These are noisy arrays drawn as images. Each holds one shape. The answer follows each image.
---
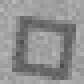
square frame
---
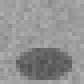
ellipse
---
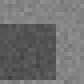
square
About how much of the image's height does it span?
two thirds
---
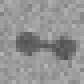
dumbbell
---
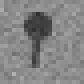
lollipop
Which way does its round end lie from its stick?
up
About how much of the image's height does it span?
two thirds
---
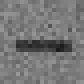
bar
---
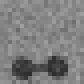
dumbbell
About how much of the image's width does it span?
two thirds
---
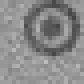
bullseye
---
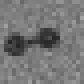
dumbbell
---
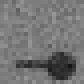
lollipop
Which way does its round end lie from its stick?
right
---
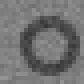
ring
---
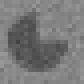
disc with a wedge cut out
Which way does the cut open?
up and right
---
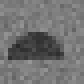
half disc
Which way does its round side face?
up
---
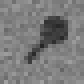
lollipop
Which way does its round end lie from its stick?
up and right
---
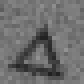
triangle frame
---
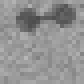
dumbbell
